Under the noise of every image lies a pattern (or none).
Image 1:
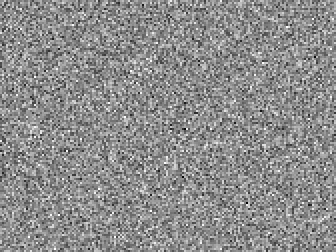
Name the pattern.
only noise
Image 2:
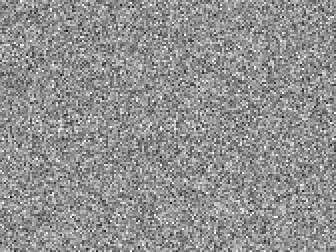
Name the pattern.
only noise
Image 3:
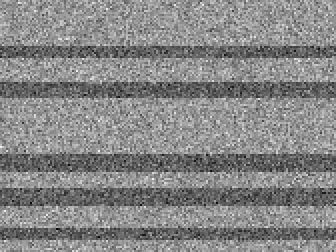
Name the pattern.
bands of rows
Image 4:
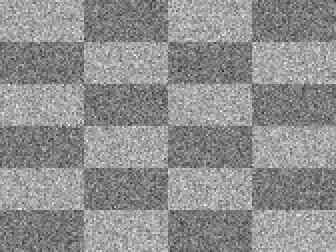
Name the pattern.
a checkerboard
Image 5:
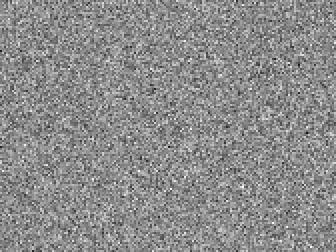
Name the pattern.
only noise
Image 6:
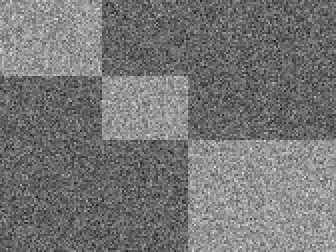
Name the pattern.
blocks along the diagonal
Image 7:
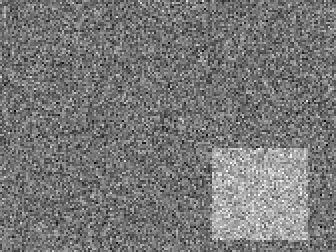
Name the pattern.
one block
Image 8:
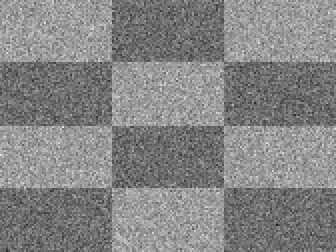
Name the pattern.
a checkerboard
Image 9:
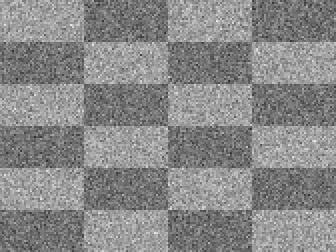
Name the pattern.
a checkerboard
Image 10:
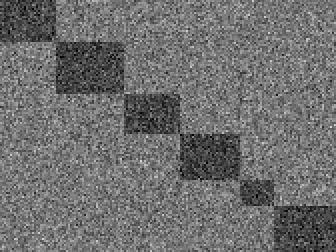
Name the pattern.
blocks along the diagonal
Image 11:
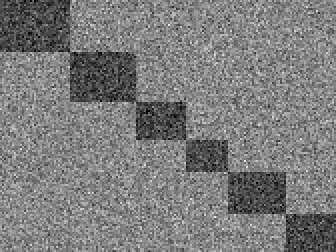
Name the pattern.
blocks along the diagonal
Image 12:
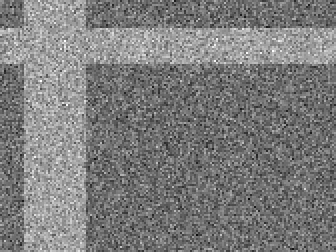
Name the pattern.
bands of rows crossing bands of columns
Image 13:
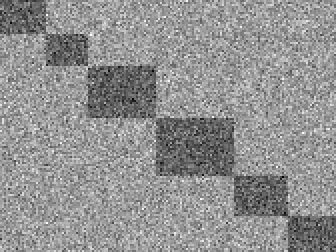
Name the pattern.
blocks along the diagonal
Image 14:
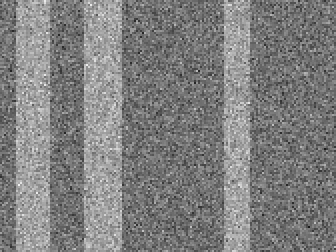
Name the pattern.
bands of columns
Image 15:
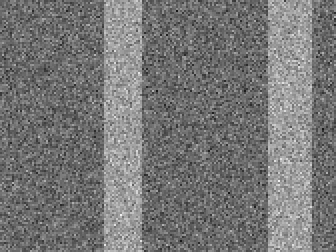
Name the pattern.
bands of columns
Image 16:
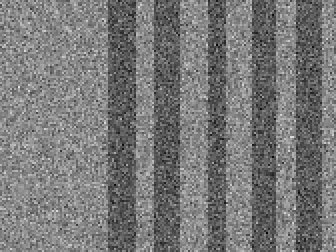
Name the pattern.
bands of columns
